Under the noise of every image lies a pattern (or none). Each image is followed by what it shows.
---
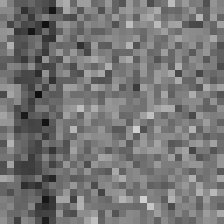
one band of columns
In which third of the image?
left
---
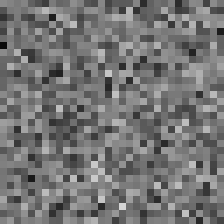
only noise
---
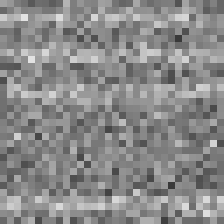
bands of rows
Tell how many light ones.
4
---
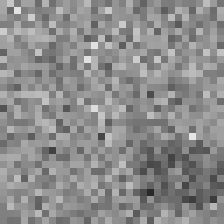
one block
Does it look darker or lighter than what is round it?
darker
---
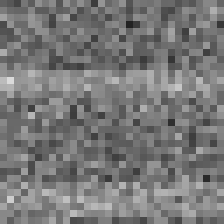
bands of rows
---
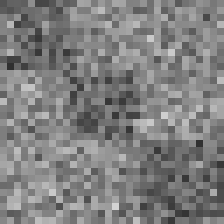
blocks along the diagonal
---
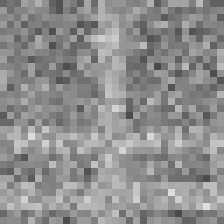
bands of rows crossing bands of columns
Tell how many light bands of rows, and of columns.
2 and 1
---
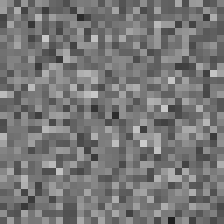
only noise
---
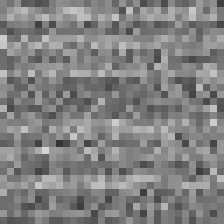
bands of rows
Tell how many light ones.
6
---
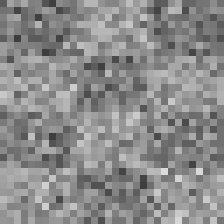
a checkerboard
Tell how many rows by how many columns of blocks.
4 by 3
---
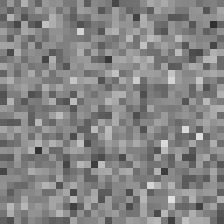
only noise
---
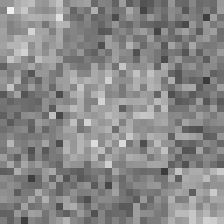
blocks along the diagonal
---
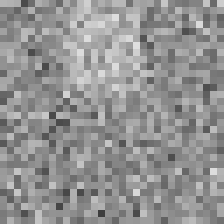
one block
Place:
top middle
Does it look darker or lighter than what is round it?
lighter
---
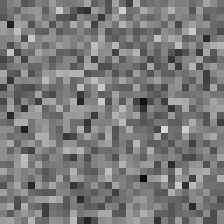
only noise
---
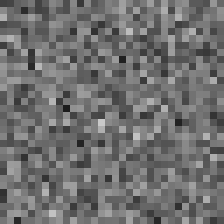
only noise
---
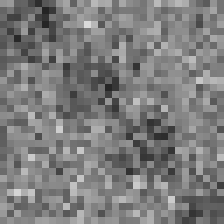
blocks along the diagonal
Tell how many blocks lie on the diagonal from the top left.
4
